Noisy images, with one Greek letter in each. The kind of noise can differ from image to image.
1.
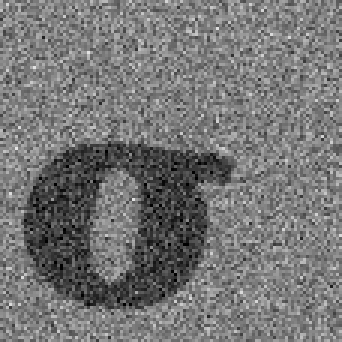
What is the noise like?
independent entries
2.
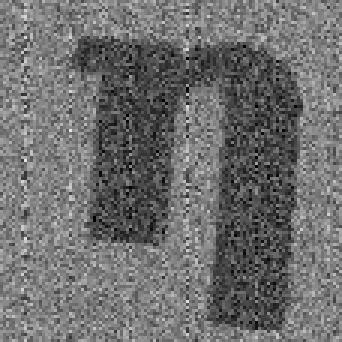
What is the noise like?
columns of uneven size
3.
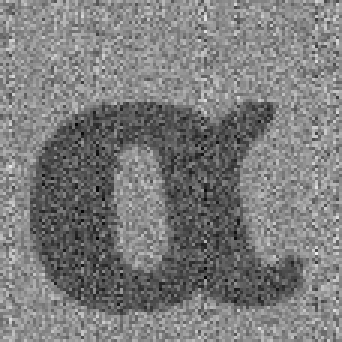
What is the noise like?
columns of uneven size
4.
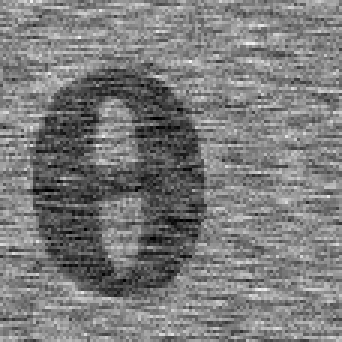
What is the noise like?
streaked along the rows
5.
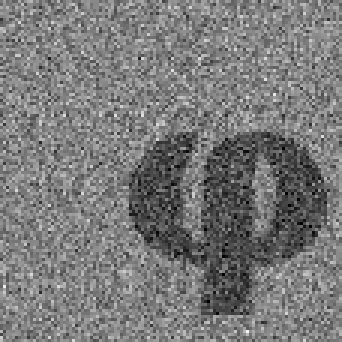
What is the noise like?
low rank plus noise
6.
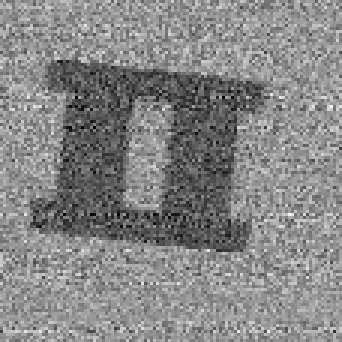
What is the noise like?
rows of uneven size
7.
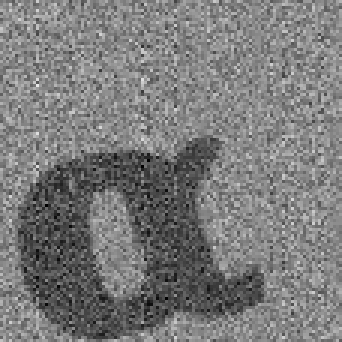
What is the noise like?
columns of uneven size
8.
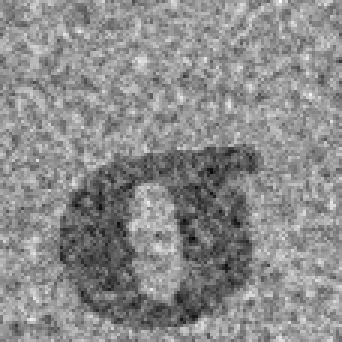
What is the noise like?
blotchy
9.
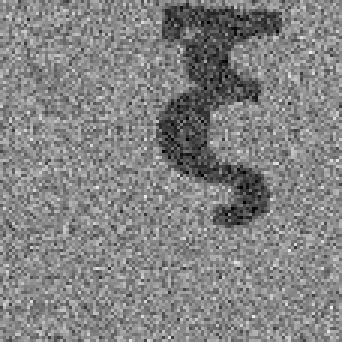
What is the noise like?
low rank plus noise
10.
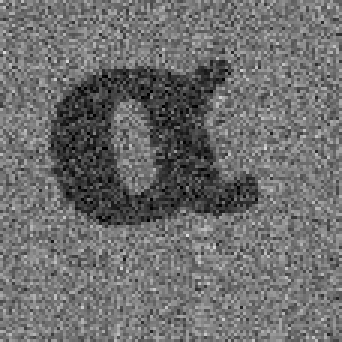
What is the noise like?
low rank plus noise
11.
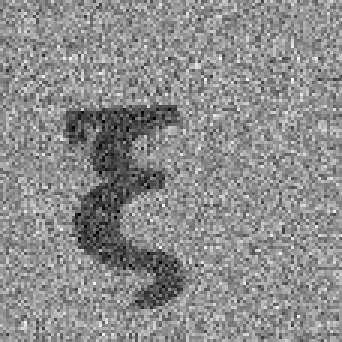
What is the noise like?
low rank plus noise
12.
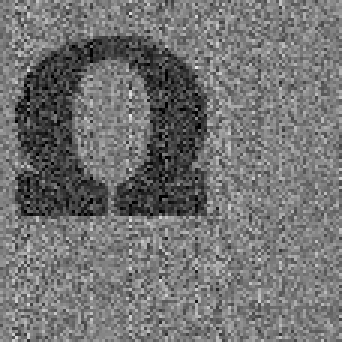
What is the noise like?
columns of uneven size
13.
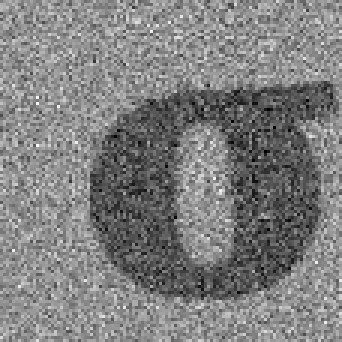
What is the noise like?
low rank plus noise
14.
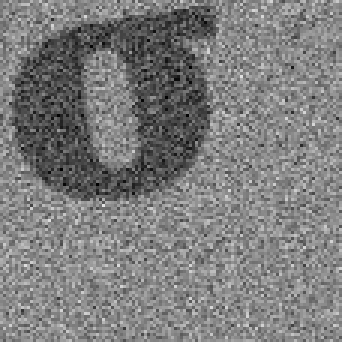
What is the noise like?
low rank plus noise
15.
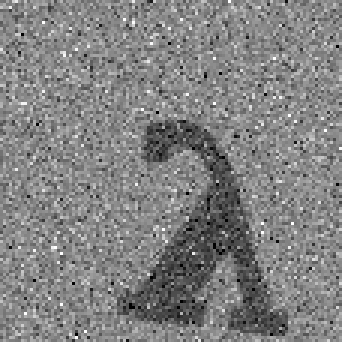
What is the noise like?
heavy tails
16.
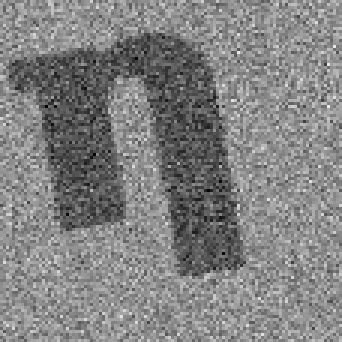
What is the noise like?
low rank plus noise
